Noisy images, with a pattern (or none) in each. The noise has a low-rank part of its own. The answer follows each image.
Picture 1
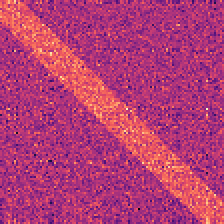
a diagonal band
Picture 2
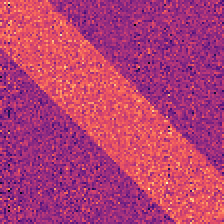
a diagonal band
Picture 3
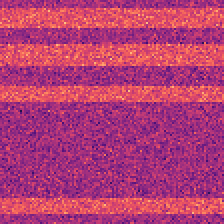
bands of rows
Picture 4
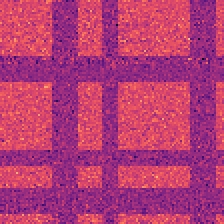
bands of rows crossing bands of columns
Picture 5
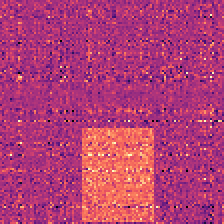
one block
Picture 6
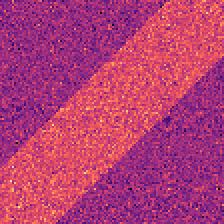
a diagonal band
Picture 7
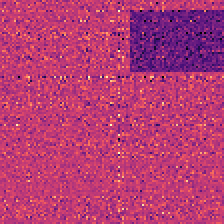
one block
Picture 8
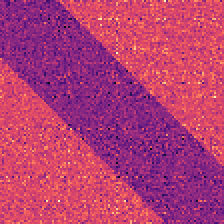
a diagonal band
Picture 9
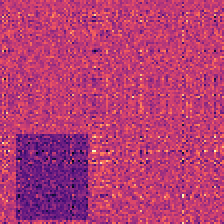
one block
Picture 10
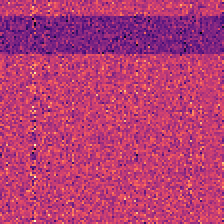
one band of rows
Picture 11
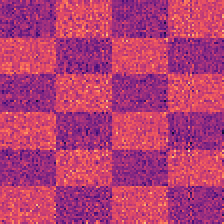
a checkerboard
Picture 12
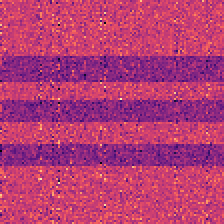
bands of rows
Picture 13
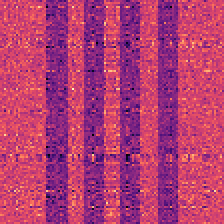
bands of columns
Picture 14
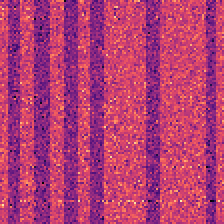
bands of columns
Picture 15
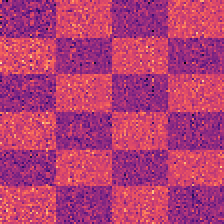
a checkerboard
